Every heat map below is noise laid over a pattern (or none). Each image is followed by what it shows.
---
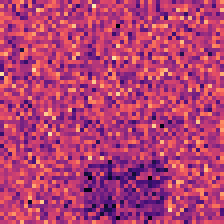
one block
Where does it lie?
bottom middle
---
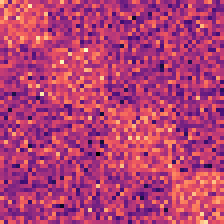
blocks along the diagonal
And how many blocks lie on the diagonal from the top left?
4
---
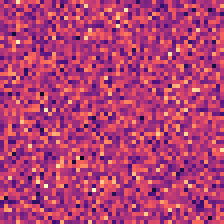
only noise
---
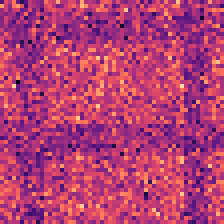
bands of rows crossing bands of columns
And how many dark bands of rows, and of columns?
2 and 2
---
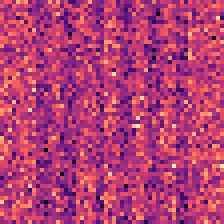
bands of columns
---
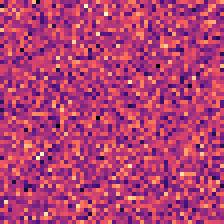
only noise
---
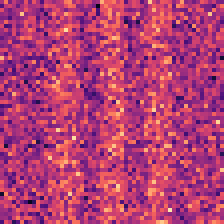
bands of columns
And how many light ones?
3
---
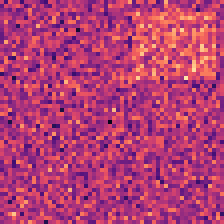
one block
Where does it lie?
top right
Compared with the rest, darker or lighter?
lighter
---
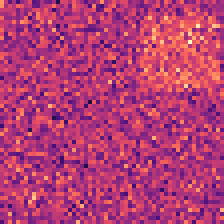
one block
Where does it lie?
top right
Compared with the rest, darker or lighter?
lighter
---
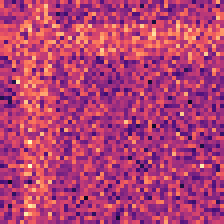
bands of rows crossing bands of columns
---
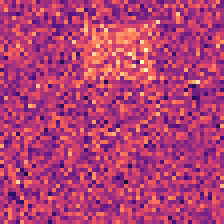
one block
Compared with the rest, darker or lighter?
lighter
